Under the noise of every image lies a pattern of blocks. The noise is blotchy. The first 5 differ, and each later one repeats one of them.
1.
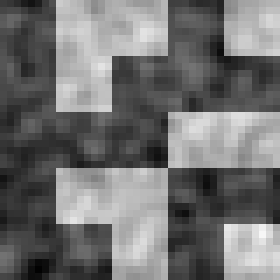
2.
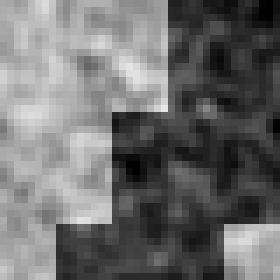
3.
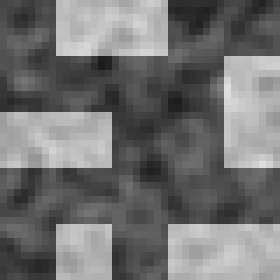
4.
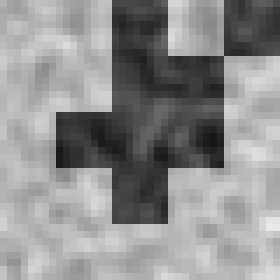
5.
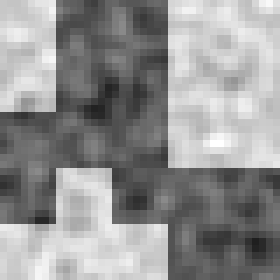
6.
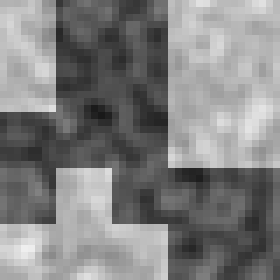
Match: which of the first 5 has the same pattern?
5
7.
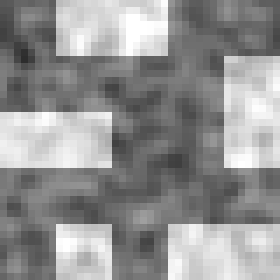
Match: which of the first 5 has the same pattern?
3
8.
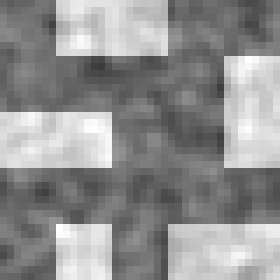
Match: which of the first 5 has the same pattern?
3
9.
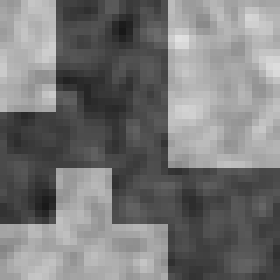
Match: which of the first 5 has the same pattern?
5
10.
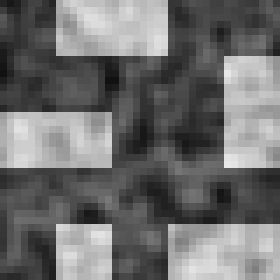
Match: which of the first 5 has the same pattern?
3
